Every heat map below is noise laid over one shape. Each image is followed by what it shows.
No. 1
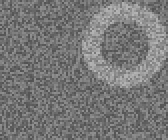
ring
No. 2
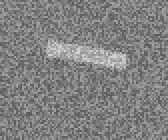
bar
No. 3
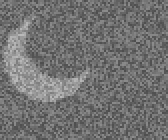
crescent
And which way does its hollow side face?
up and right
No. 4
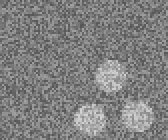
three dots
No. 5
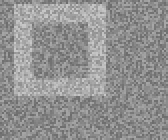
square frame
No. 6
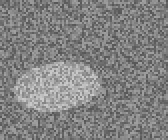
ellipse
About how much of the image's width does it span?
half
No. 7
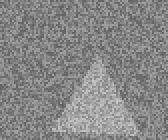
triangle
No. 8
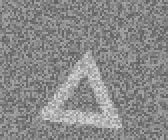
triangle frame
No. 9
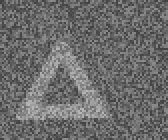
triangle frame
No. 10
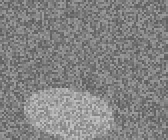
ellipse
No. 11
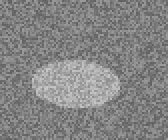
ellipse
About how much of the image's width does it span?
half
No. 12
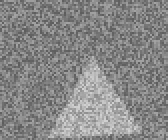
triangle
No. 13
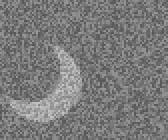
crescent
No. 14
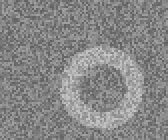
ring
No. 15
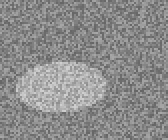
ellipse
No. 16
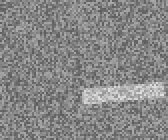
bar
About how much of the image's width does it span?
half
